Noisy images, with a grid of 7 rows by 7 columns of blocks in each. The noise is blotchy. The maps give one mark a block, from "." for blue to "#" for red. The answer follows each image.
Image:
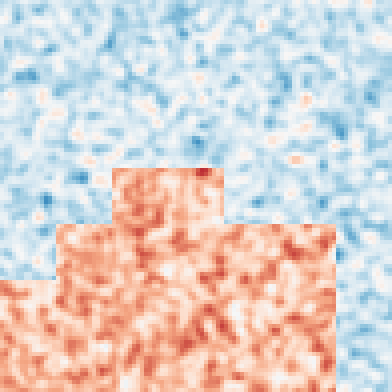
.......
.......
.......
..##...
.#####.
######.
######.
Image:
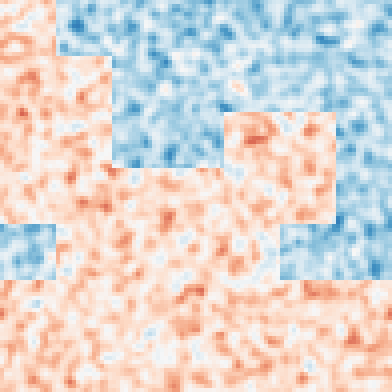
#......
##.....
##..##.
######.
.####..
#######
#######
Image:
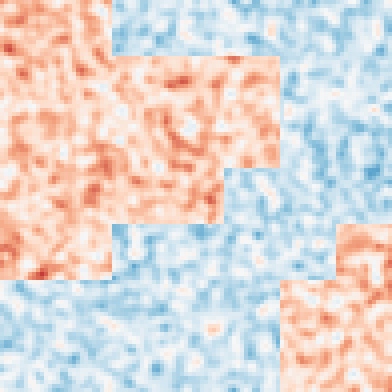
##.....
#####..
#####..
####...
##....#
.....##
.....##
